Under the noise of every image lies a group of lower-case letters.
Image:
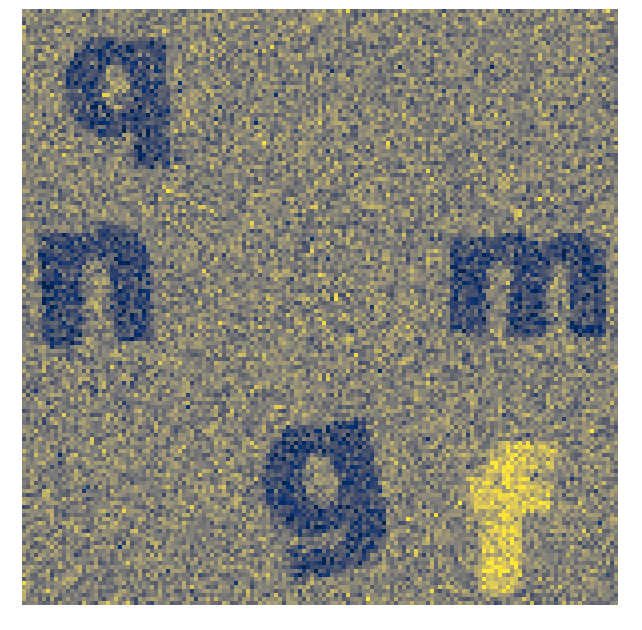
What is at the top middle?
nothing
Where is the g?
bottom middle
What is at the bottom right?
f
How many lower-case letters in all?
5
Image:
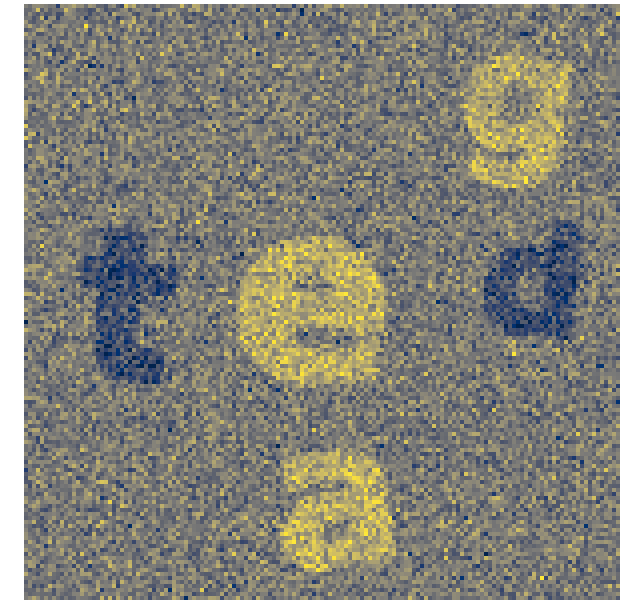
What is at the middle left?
t
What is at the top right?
g
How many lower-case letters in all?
5
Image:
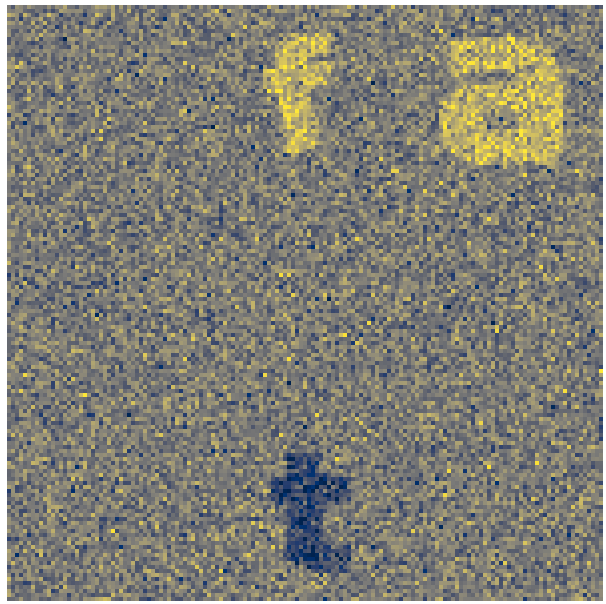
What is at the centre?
nothing
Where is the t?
bottom middle
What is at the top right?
a
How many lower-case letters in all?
3
